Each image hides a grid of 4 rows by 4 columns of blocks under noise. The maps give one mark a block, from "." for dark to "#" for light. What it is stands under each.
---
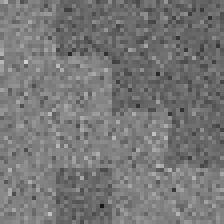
#...
##..
###.
#.##
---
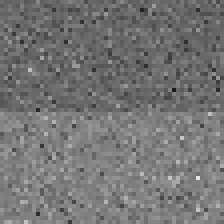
....
....
####
####
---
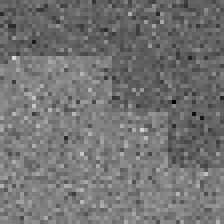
....
##..
###.
####
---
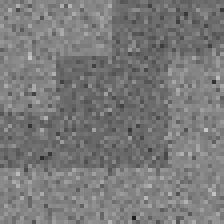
##..
#..#
...#
####
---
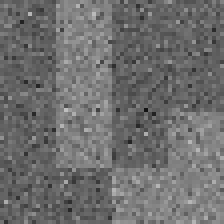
.#..
.#..
.#.#
..##
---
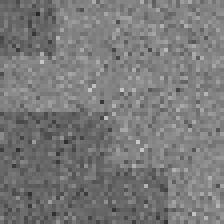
.###
####
..##
...#
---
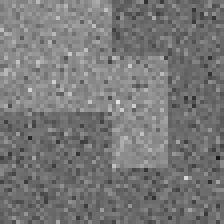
##..
###.
..#.
....
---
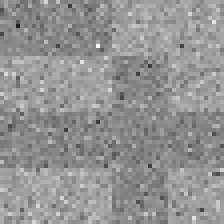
..##
##.#
....
##.#
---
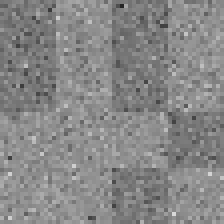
.#.#
.#.#
###.
##.#
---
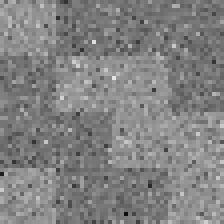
#...
.##.
..##
#..#
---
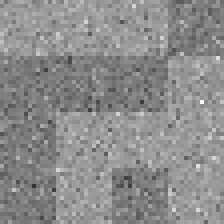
###.
...#
.###
.#.#
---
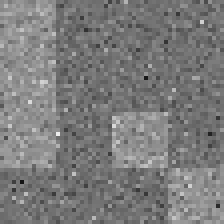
#...
#...
#.#.
...#
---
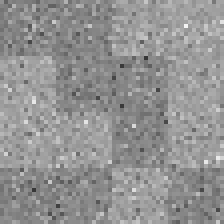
..##
#..#
##.#
..#.
